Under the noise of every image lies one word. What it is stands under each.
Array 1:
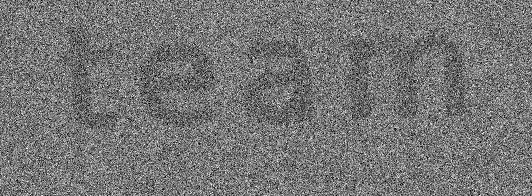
team
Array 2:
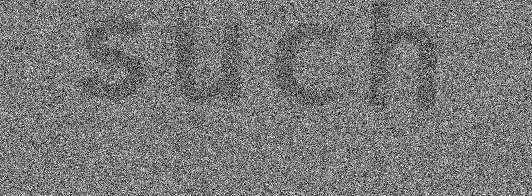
such
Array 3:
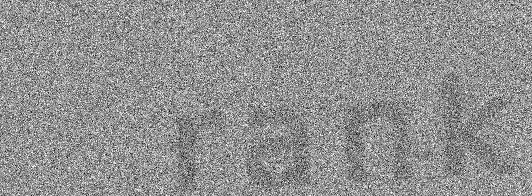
rank
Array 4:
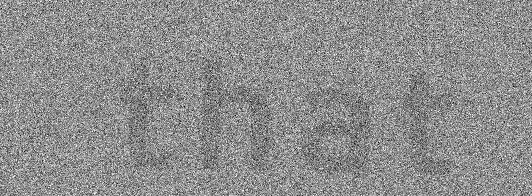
that
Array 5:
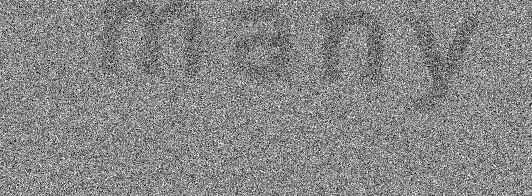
many
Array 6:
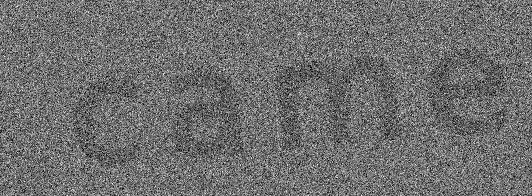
came
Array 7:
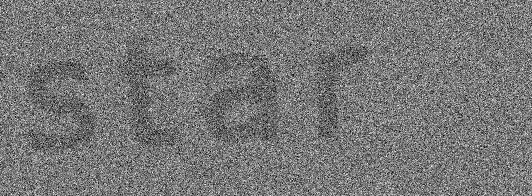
star
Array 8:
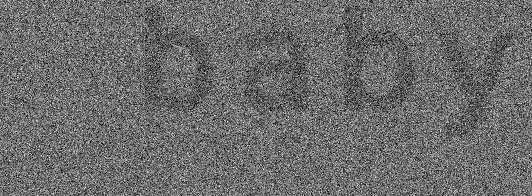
baby
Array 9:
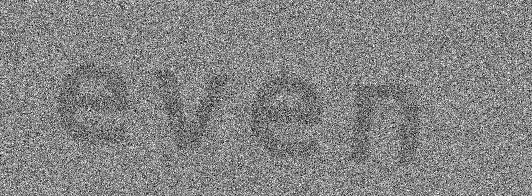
even
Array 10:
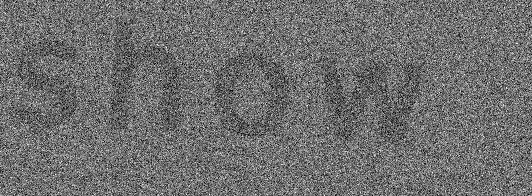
show
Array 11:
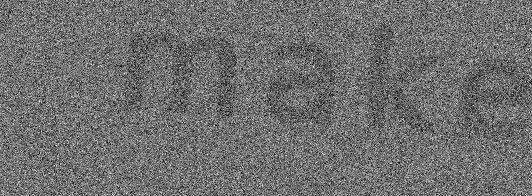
make
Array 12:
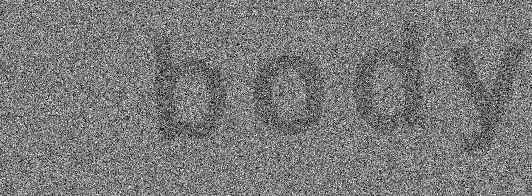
body
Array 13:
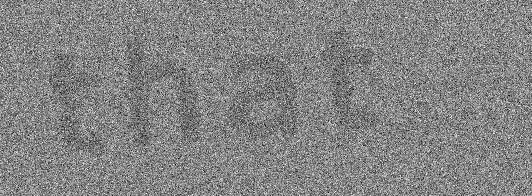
that
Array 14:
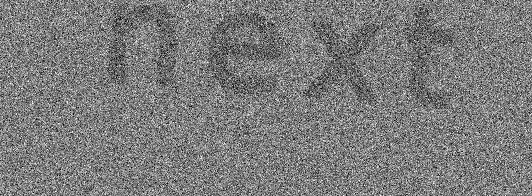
next
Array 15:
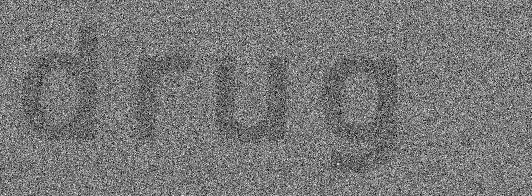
drug
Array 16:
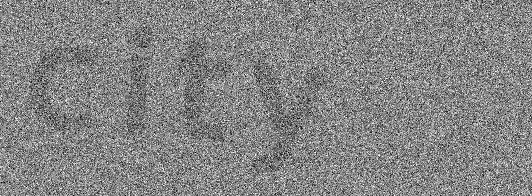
city
